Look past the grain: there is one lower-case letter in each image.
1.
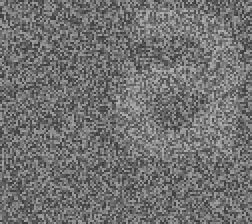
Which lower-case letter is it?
a
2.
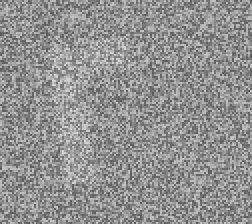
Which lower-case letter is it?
r
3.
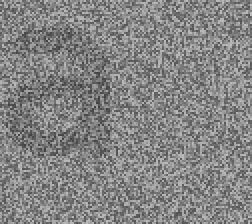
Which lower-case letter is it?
a
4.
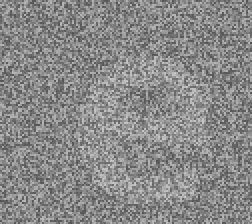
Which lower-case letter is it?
e
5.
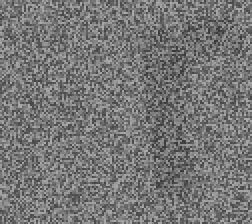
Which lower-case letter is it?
r
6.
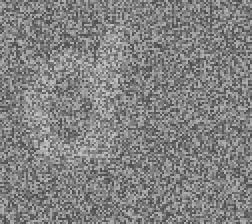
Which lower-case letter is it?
d
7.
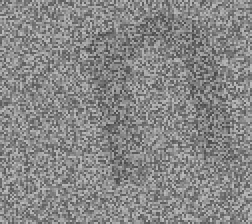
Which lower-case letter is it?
n
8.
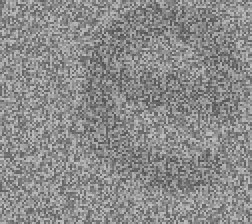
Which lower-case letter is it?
e
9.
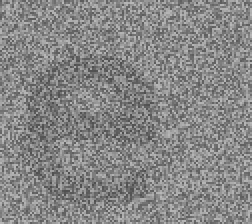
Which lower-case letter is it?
e
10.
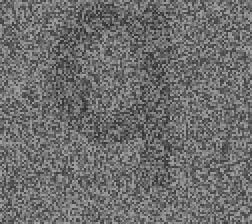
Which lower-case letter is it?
q
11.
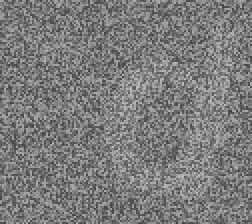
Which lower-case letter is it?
d
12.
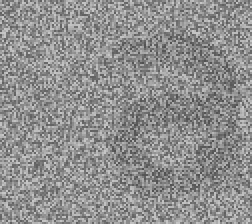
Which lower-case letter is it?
a
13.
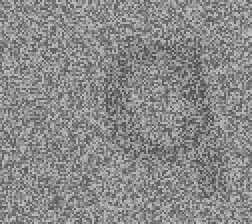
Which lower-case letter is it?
q
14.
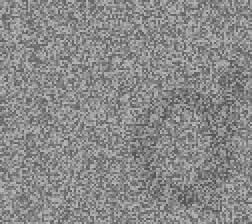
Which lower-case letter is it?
d
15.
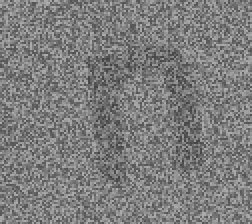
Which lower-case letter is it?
n
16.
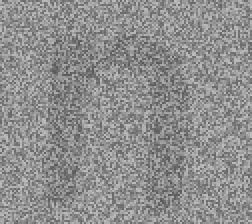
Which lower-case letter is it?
n
